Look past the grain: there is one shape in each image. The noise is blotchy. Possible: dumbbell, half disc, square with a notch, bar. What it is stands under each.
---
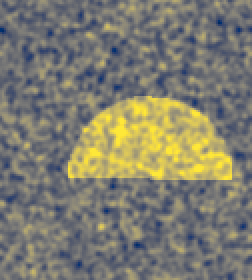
light half disc
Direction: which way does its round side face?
up
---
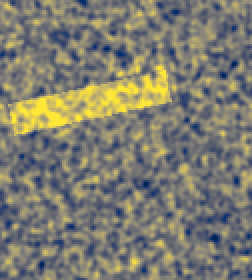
light bar
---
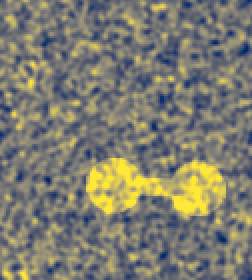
light dumbbell
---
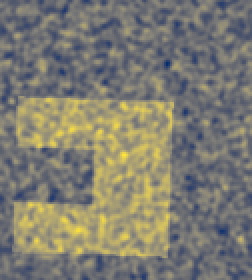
light square with a notch
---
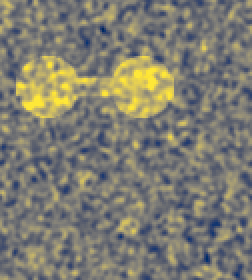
light dumbbell
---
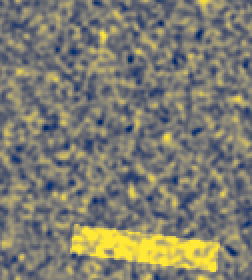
light bar
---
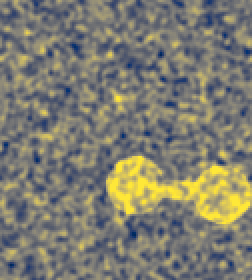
light dumbbell
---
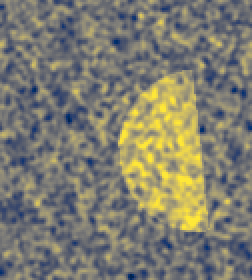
light half disc
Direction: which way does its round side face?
left
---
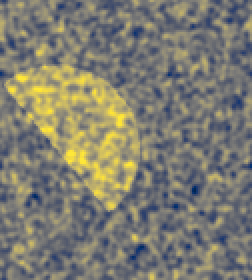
light half disc
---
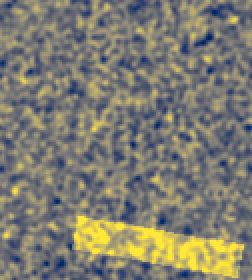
light bar
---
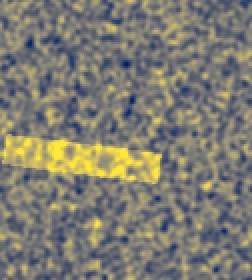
light bar
